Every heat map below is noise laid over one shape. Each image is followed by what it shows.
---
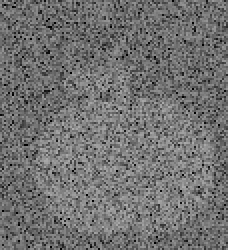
apple
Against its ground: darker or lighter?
lighter
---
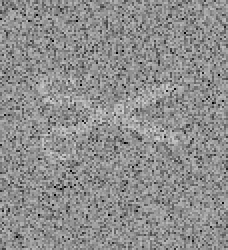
pair of scissors
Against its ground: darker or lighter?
lighter
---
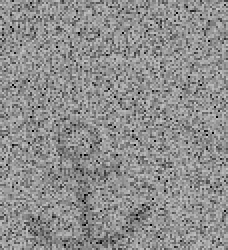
anchor
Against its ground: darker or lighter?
darker
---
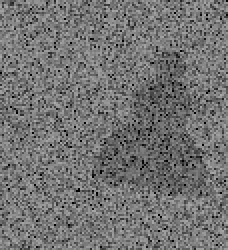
chess pawn
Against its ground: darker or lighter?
darker
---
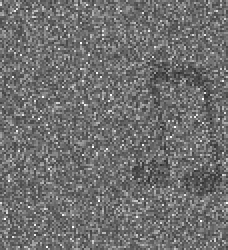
pair of musical notes
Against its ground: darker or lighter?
darker
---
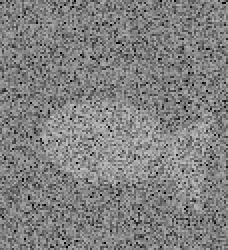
fish
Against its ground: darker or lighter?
lighter
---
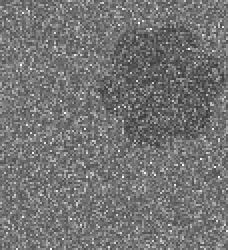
flower
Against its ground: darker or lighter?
darker
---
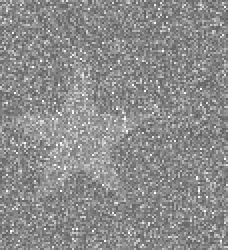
star
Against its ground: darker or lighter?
lighter
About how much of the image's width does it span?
two thirds
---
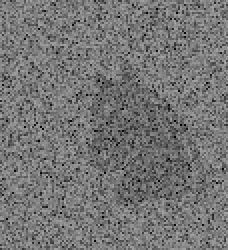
chess knight
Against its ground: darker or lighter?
darker
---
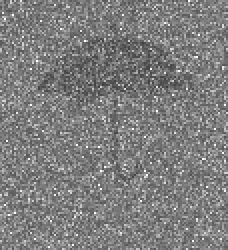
umbrella
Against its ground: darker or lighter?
darker
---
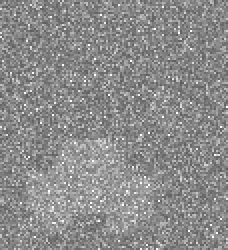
car
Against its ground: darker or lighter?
lighter
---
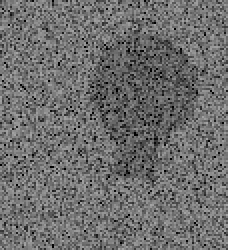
light bulb
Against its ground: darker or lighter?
darker
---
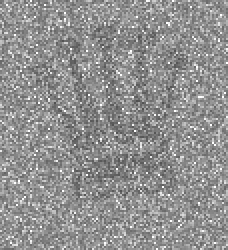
chess queen
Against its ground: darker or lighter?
darker
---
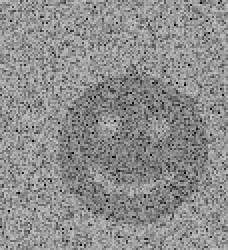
smiling face
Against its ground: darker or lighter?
darker
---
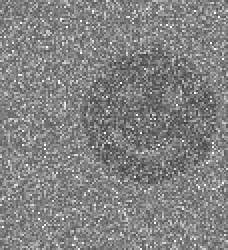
smiling face
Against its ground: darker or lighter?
darker
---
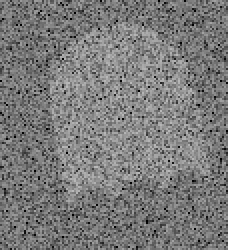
ghost
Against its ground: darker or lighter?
lighter
